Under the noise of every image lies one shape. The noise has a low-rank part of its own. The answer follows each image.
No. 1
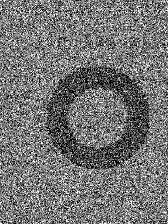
dark ring
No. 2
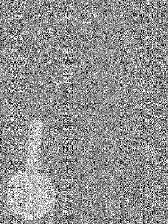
light lollipop, bottom left
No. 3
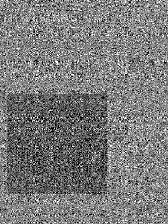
dark square
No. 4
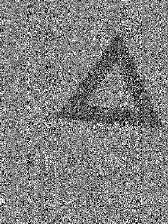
dark triangle frame
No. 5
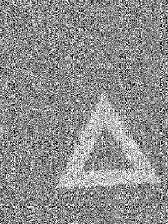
light triangle frame
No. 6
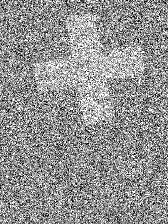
light cross
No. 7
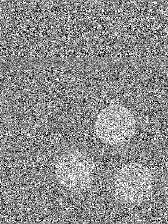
light three dots
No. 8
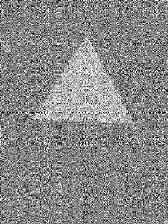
light triangle
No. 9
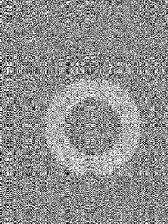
light ring
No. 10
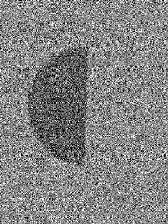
dark half disc
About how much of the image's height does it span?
half
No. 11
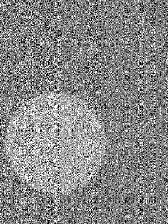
light disc
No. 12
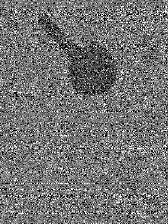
dark lollipop
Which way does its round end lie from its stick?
down and right
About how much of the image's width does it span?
half
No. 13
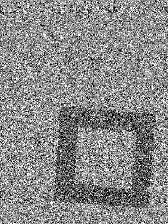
dark square frame
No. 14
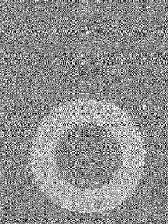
light ring
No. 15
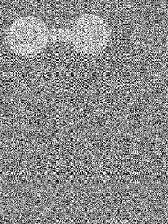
light dumbbell
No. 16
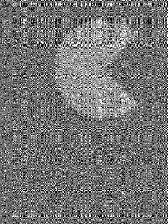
light disc with a wedge cut out
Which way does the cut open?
right
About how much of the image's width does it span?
half
